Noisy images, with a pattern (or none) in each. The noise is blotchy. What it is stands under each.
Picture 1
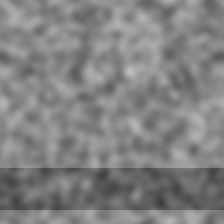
one horizontal stripe
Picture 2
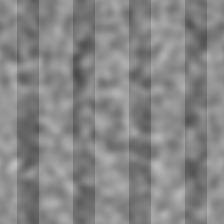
vertical stripes
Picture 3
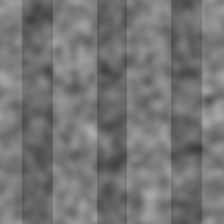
vertical stripes
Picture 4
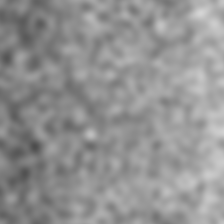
a smooth slope
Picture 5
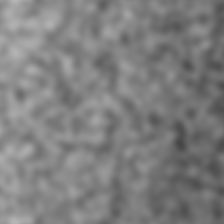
a smooth slope
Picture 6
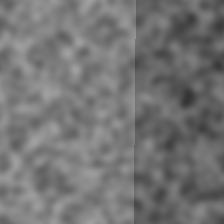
a sharp edge
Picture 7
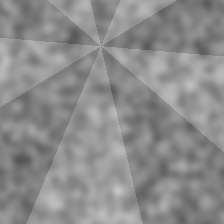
spokes from one point
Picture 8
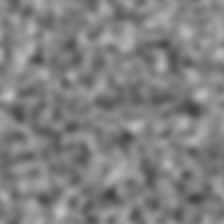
only noise
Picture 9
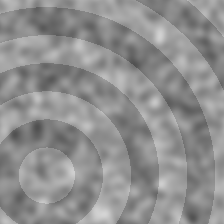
rings round one point
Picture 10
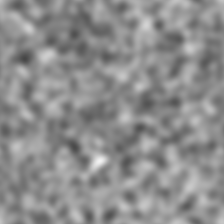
only noise
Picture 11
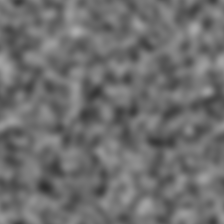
only noise
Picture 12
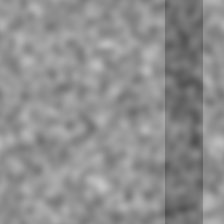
one vertical stripe
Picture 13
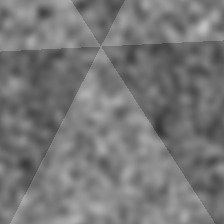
spokes from one point
